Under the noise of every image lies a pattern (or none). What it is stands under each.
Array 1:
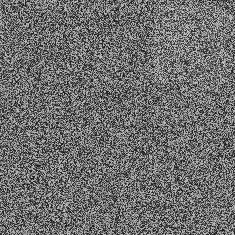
one block
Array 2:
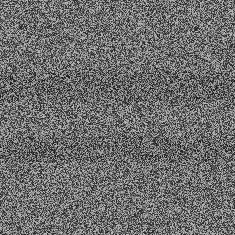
bands of rows
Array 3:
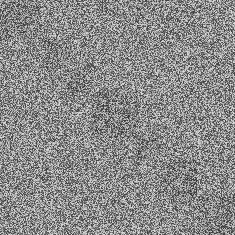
blocks along the diagonal
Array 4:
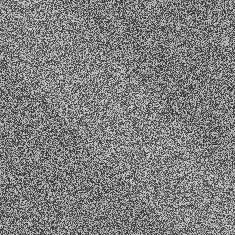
a diagonal band
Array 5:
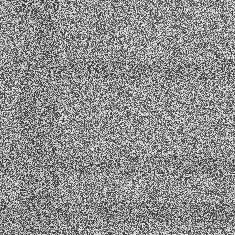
bands of rows crossing bands of columns
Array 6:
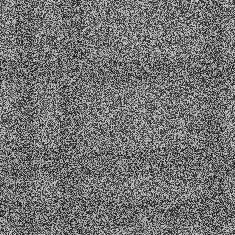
bands of rows crossing bands of columns
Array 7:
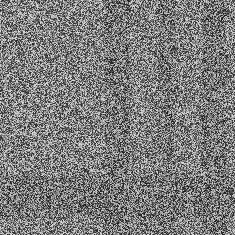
bands of rows crossing bands of columns
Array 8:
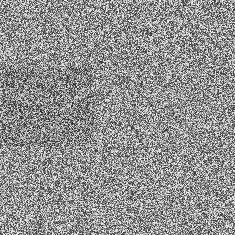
one block
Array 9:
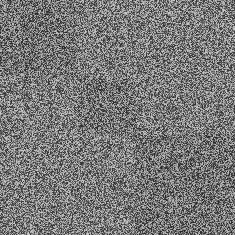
blocks along the diagonal
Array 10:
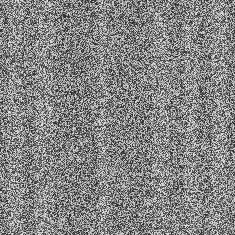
bands of columns
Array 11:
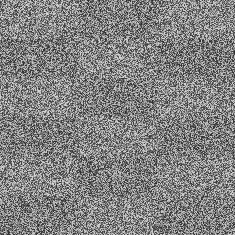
a checkerboard
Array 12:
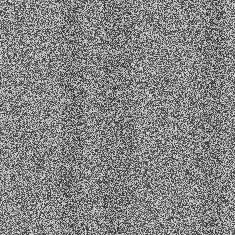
bands of columns
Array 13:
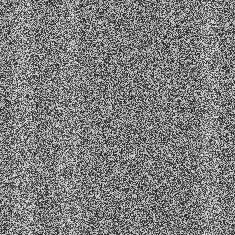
bands of columns
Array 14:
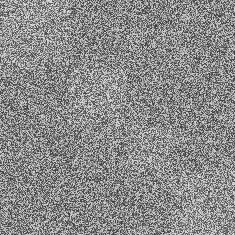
blocks along the diagonal
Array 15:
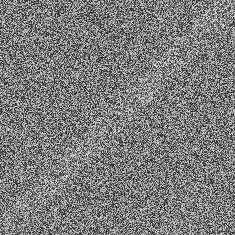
a diagonal band
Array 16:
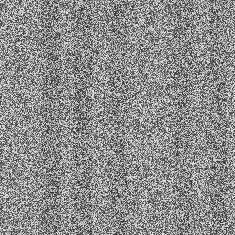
bands of columns
